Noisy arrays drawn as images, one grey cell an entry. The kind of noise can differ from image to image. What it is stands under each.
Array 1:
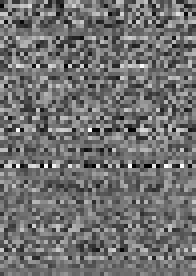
rows of uneven size
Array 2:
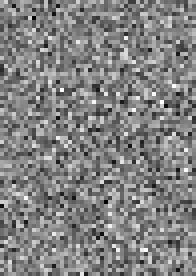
independent entries
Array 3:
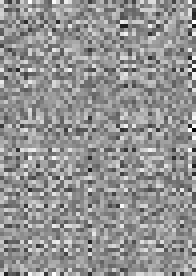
low rank plus noise
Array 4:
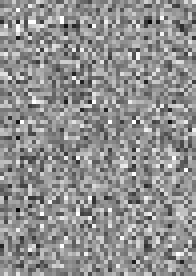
low rank plus noise
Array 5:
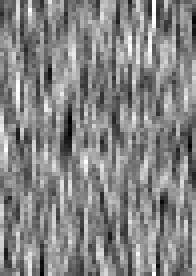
streaked along the columns
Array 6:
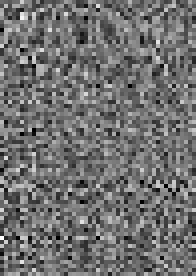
low rank plus noise
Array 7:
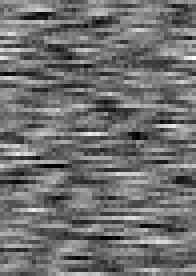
streaked along the rows
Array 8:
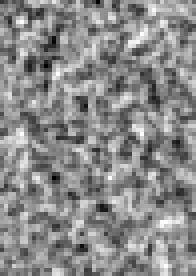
blotchy
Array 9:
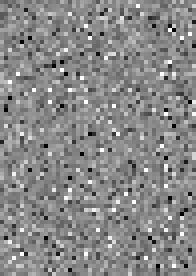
heavy tails
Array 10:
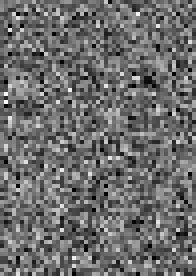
low rank plus noise
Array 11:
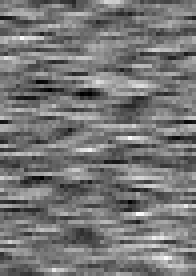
streaked along the rows
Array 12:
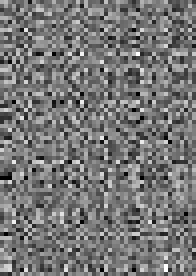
low rank plus noise
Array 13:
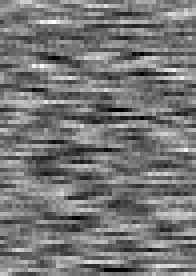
streaked along the rows
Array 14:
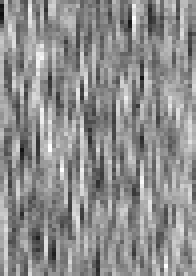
streaked along the columns
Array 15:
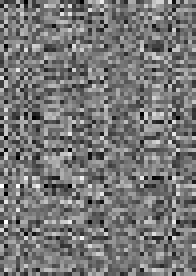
low rank plus noise
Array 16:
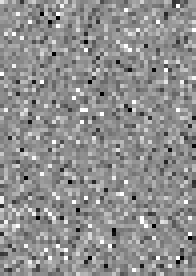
heavy tails
